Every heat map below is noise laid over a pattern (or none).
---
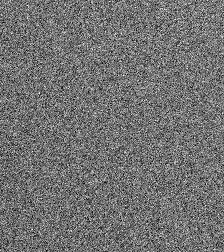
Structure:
a smooth slope
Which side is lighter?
top right
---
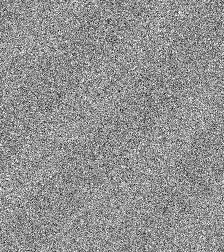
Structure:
diagonal stripes
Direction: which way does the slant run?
bottom left to top right
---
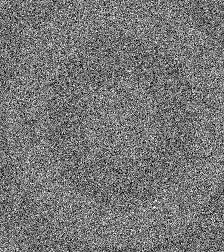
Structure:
rings round one point
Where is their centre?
centre
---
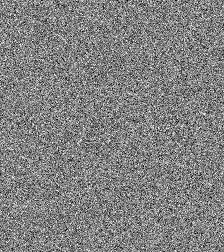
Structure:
only noise
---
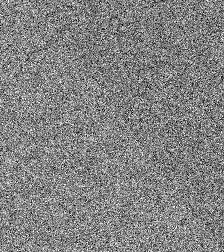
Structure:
a sharp edge
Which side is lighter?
bottom left
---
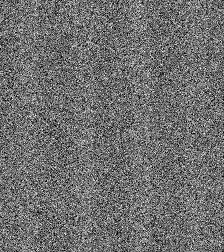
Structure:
vertical stripes
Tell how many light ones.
4
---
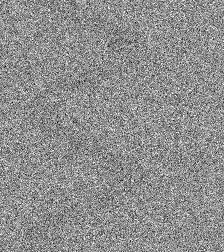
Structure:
a wavy band
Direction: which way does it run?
top to bottom
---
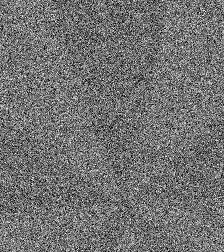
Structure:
spokes from one point
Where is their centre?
bottom middle
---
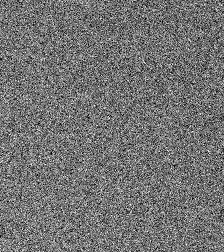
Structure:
a smooth slope
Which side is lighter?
bottom left
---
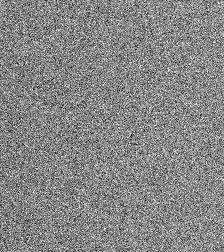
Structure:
a smooth slope
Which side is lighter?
right
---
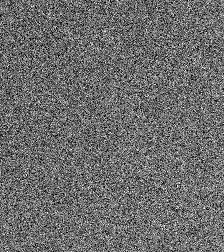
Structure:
a smooth slope
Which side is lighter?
bottom right
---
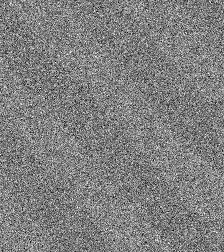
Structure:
diagonal stripes
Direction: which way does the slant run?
top left to bottom right
